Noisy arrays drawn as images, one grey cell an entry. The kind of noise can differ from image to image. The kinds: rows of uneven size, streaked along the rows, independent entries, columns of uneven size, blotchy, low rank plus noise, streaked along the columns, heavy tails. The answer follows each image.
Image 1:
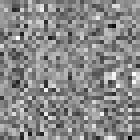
low rank plus noise
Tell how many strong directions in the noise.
two
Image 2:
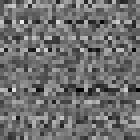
rows of uneven size
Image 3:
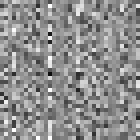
columns of uneven size
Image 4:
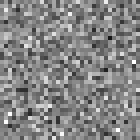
independent entries
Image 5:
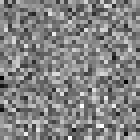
independent entries
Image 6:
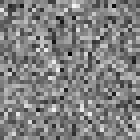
independent entries
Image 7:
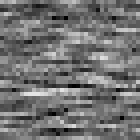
streaked along the rows
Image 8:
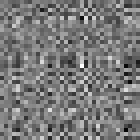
low rank plus noise
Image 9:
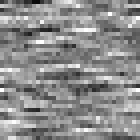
streaked along the rows
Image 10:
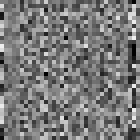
columns of uneven size
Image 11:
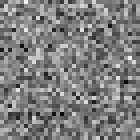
independent entries
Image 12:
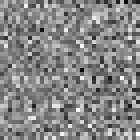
low rank plus noise
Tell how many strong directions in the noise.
three or four
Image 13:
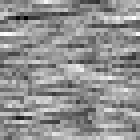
streaked along the rows
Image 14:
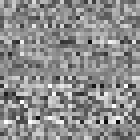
rows of uneven size
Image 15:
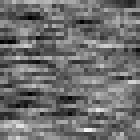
streaked along the rows
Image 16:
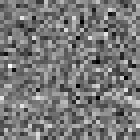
independent entries
